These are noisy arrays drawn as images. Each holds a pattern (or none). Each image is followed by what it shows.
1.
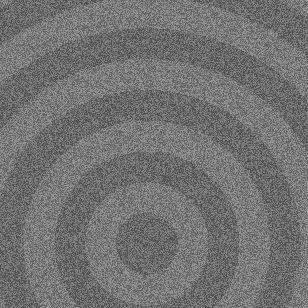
rings round one point
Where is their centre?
bottom middle
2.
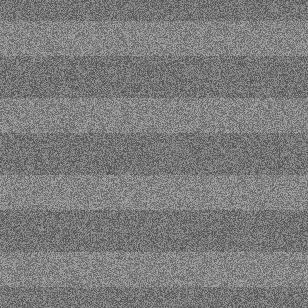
horizontal stripes
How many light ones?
4
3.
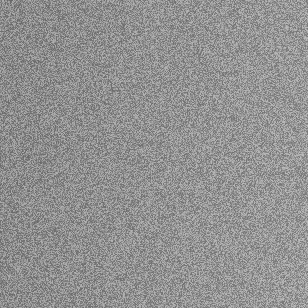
a smooth slope
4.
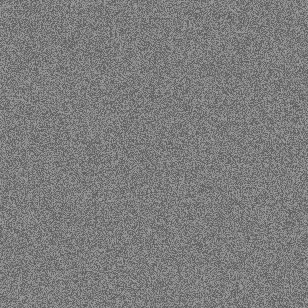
only noise
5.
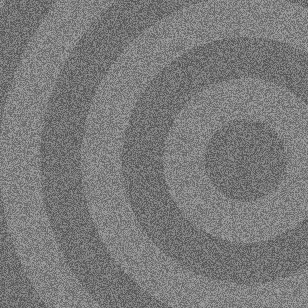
rings round one point
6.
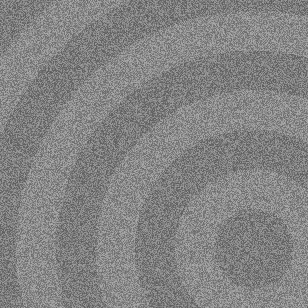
rings round one point
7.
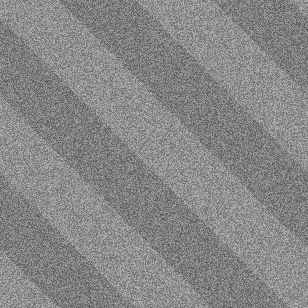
diagonal stripes
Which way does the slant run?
top left to bottom right
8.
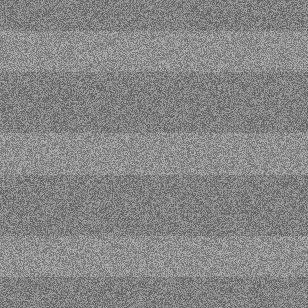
horizontal stripes
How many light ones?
3
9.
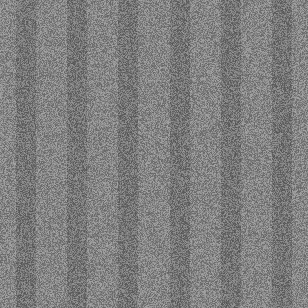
vertical stripes
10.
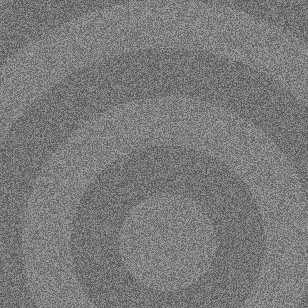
rings round one point
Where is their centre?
bottom middle
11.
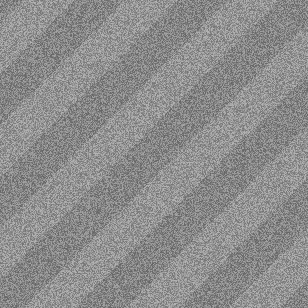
diagonal stripes
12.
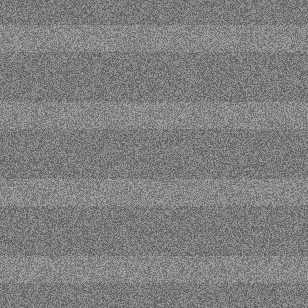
horizontal stripes
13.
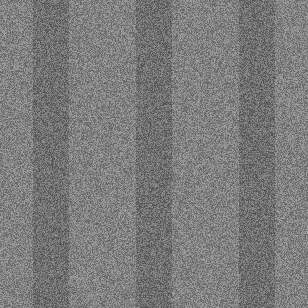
vertical stripes
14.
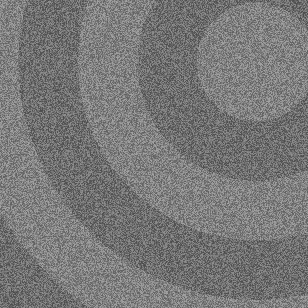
rings round one point
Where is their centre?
top right
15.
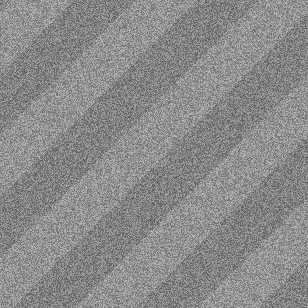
diagonal stripes
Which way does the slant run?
bottom left to top right
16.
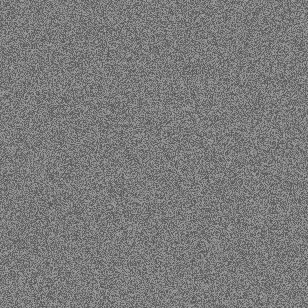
only noise
